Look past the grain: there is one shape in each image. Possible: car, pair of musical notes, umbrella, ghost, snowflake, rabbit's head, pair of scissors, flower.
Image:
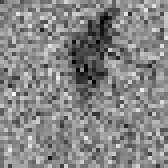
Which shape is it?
umbrella
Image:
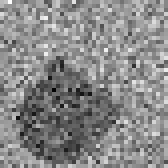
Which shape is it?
ghost
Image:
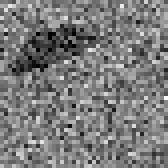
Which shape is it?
umbrella
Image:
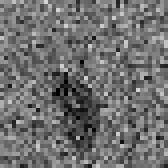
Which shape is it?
umbrella
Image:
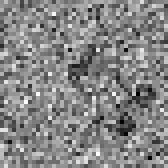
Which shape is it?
pair of musical notes
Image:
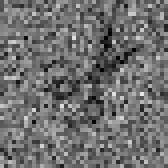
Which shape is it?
pair of scissors
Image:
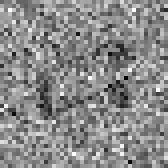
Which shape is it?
pair of musical notes
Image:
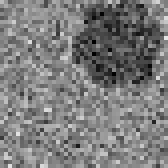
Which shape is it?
flower
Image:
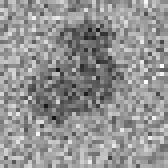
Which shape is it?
car
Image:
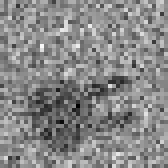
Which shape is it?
rabbit's head
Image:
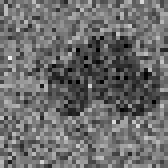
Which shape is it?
car
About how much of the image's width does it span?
two thirds
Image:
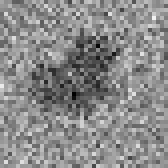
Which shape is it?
car
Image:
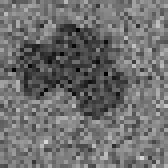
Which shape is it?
car
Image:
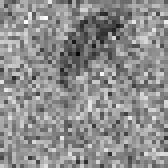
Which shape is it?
umbrella
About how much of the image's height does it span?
half
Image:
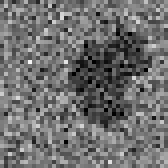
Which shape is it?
car
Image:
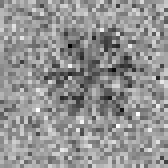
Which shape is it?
snowflake
